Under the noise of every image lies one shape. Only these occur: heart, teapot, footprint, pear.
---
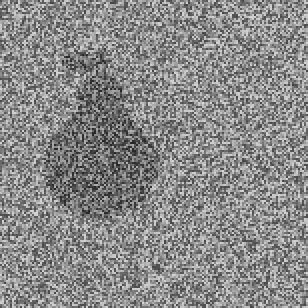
pear
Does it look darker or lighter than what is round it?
darker
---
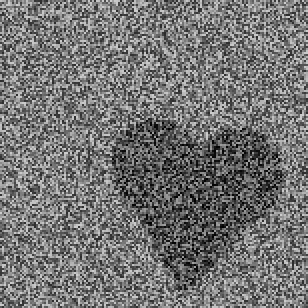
heart
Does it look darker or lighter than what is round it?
darker
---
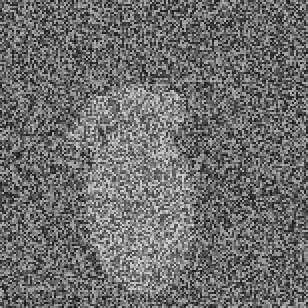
footprint
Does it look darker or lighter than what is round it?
lighter
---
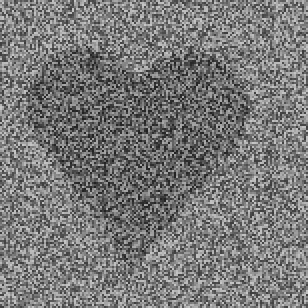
heart
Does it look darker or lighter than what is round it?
darker
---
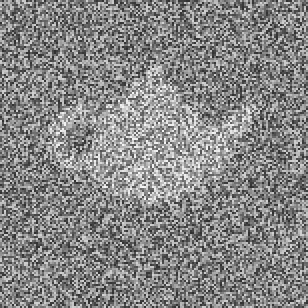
teapot
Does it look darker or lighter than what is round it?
lighter
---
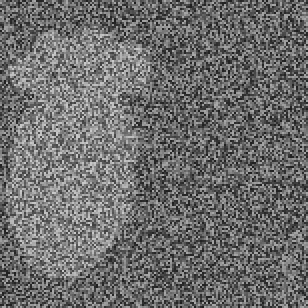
footprint
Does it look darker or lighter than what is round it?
lighter
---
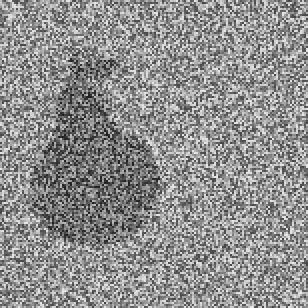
pear
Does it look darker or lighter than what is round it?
darker
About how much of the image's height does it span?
two thirds
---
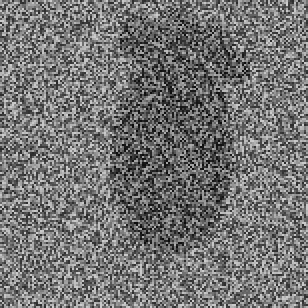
footprint
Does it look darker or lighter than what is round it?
darker
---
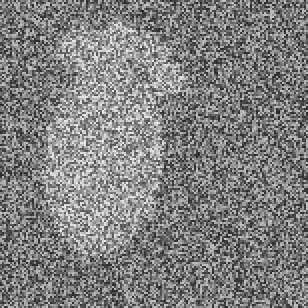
footprint
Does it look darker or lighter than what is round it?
lighter
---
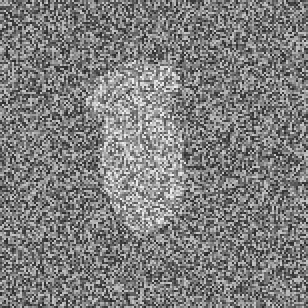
footprint
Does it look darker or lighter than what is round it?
lighter
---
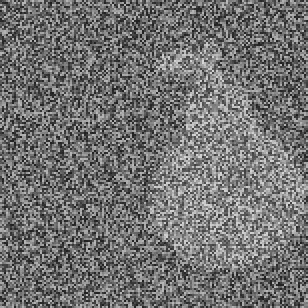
pear
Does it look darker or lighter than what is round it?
lighter
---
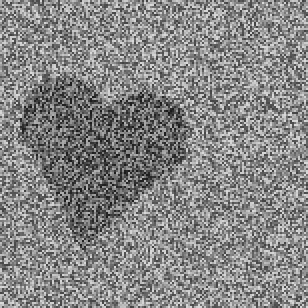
heart
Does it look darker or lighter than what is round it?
darker
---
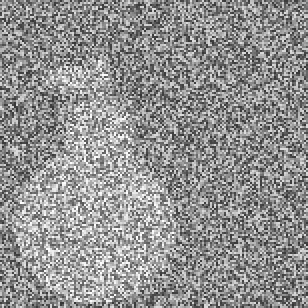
pear
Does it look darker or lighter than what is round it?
lighter
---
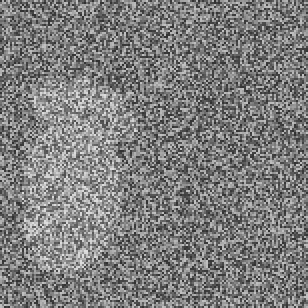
footprint
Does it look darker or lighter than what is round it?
lighter
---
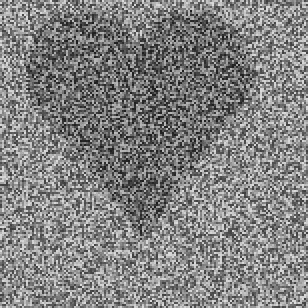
heart
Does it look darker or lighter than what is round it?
darker
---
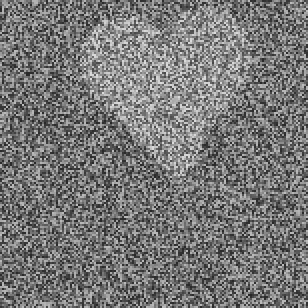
heart
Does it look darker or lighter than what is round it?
lighter
